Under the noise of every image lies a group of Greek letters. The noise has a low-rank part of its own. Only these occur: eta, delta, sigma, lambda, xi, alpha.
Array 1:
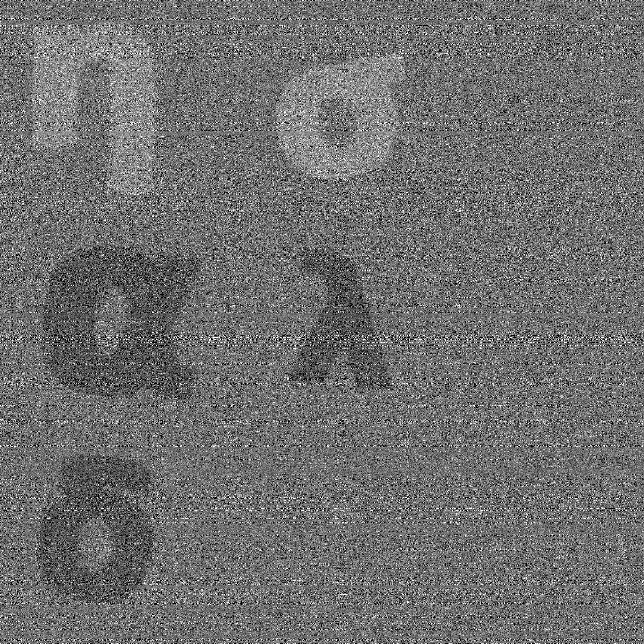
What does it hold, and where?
top left: light eta; top middle: light sigma; middle left: dark alpha; centre: dark lambda; bottom left: dark delta
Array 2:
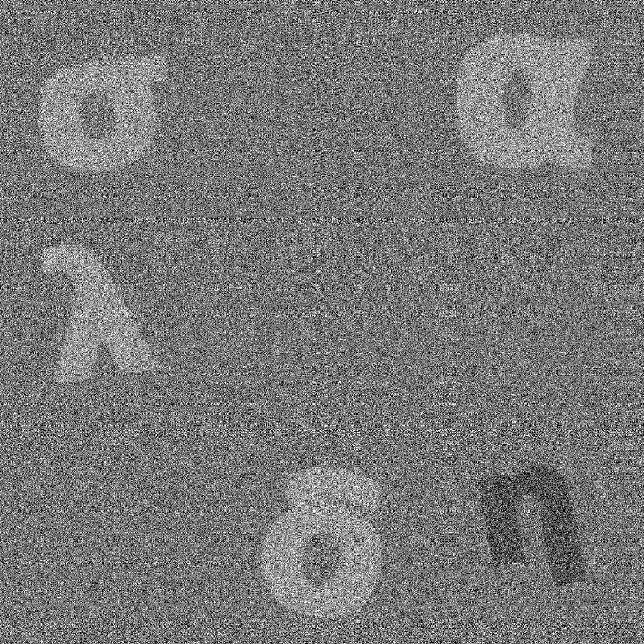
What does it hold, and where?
top left: light sigma; top right: light alpha; middle left: light lambda; bottom middle: light delta; bottom right: dark eta
